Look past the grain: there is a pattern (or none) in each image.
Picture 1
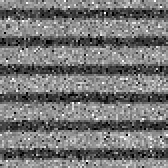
horizontal stripes
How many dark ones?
6
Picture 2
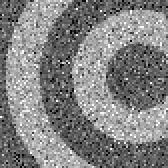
rings round one point
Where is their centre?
middle right
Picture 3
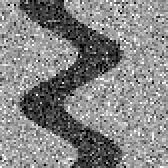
a wavy band
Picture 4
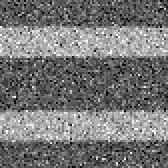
horizontal stripes
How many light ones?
2
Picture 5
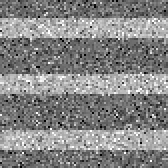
horizontal stripes
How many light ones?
3
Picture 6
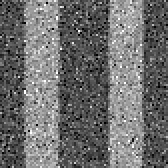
vertical stripes
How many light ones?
2
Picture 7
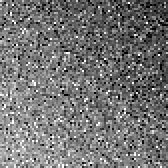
a smooth slope
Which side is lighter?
bottom left
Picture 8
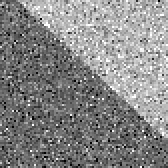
a sharp edge
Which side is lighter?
top right
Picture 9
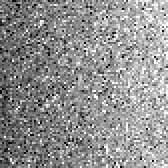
a smooth slope
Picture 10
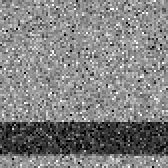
one horizontal stripe
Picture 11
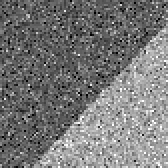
a sharp edge
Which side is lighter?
bottom right
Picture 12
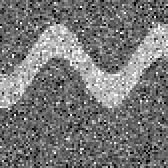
a wavy band
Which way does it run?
left to right
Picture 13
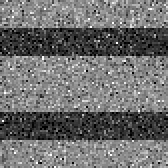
horizontal stripes
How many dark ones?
2
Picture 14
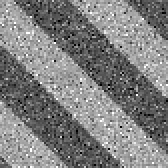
diagonal stripes
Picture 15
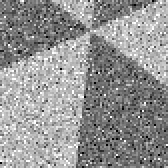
spokes from one point
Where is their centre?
top middle
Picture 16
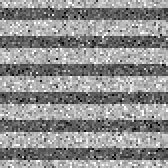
horizontal stripes
